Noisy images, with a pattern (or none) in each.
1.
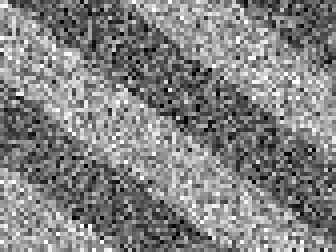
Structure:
diagonal stripes
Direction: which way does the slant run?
top left to bottom right
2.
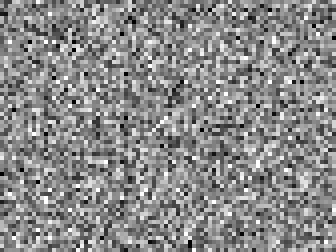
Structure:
only noise
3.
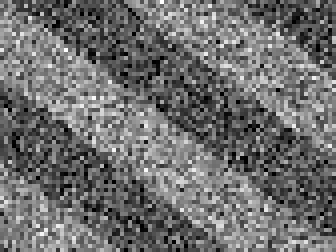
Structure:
diagonal stripes
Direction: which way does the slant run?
top left to bottom right
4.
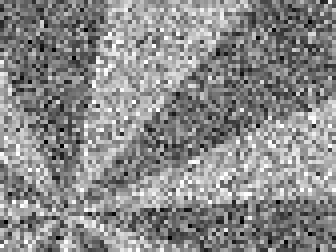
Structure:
spokes from one point
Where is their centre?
bottom left
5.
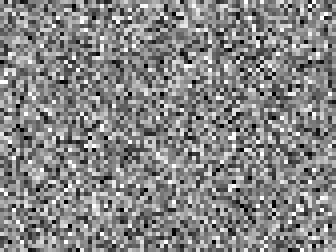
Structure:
only noise
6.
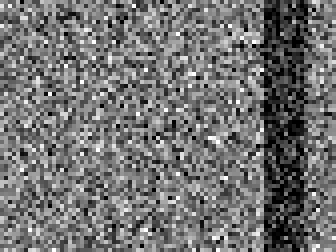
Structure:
one vertical stripe
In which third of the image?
right
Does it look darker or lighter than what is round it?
darker
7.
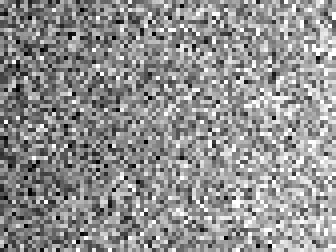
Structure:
a smooth slope
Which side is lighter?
right
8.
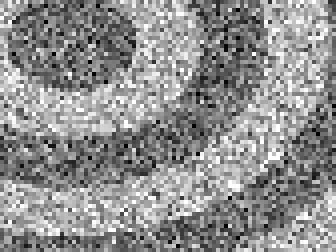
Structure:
rings round one point
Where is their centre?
top left
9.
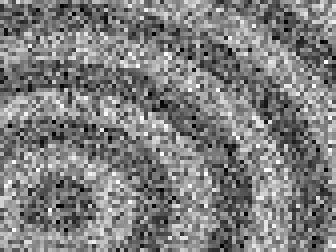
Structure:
rings round one point
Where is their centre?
bottom left
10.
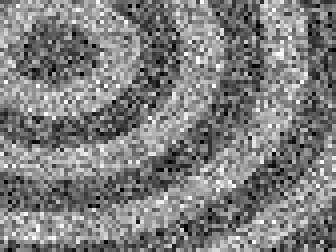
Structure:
rings round one point
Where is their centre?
top left
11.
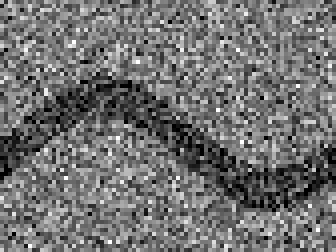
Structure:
a wavy band
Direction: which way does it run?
left to right
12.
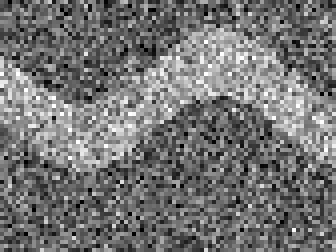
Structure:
a wavy band
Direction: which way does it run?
left to right
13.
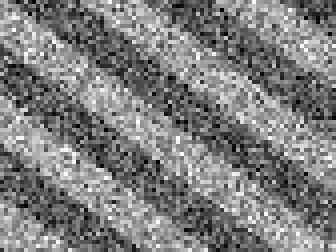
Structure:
diagonal stripes
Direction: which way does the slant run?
top left to bottom right
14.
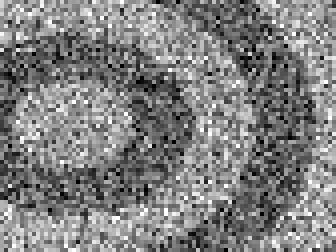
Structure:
rings round one point
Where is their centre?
middle left
